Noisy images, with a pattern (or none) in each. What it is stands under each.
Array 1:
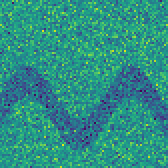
a wavy band
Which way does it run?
left to right
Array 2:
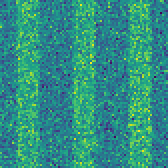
vertical stripes
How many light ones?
3
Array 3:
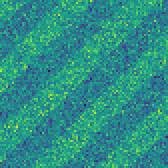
diagonal stripes
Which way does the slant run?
bottom left to top right
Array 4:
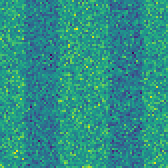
vertical stripes
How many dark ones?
2
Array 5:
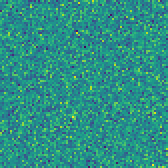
only noise
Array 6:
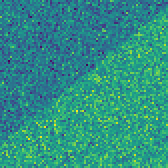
a sharp edge
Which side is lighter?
bottom right
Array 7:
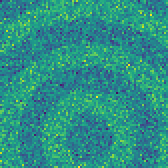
rings round one point
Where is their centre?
bottom middle
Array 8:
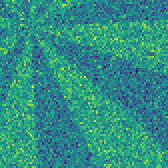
spokes from one point
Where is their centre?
top left
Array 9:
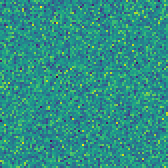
only noise
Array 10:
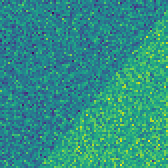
a sharp edge
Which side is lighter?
bottom right
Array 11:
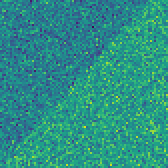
a sharp edge
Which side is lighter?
bottom right
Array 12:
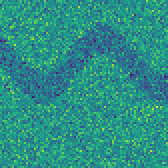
a wavy band
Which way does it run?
left to right
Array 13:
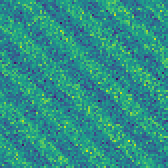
diagonal stripes
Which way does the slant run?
top left to bottom right
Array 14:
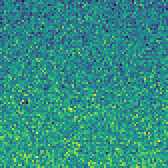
a smooth slope
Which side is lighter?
bottom
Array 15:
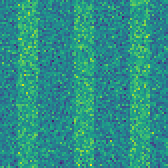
vertical stripes
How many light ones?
3
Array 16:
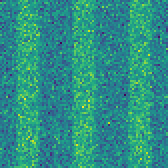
vertical stripes
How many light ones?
3
